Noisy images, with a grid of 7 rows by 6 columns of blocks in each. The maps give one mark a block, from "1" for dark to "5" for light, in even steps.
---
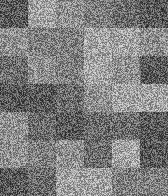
154321
433554
243541
112455
421221
434251
125533
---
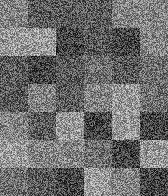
422244
551214
212323
242453
425151
544315
321541
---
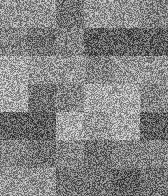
442443
323111
544344
523553
115451
323233
442212
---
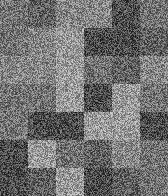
324413
345112
445324
335153
311551
153243
125123
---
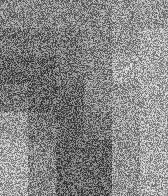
333344
222345
112355
211345
421245
531145
531145
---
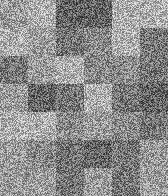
451155
542352
245332
412521
553432
432124
442424
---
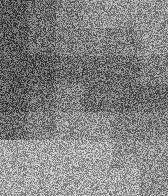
123444
123334
112223
123222
234433
555544
555554
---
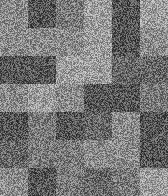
413515
444514
115522
454113
131241
233441
413235
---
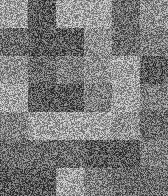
515524
211423
423451
511353
355542
222113
115322
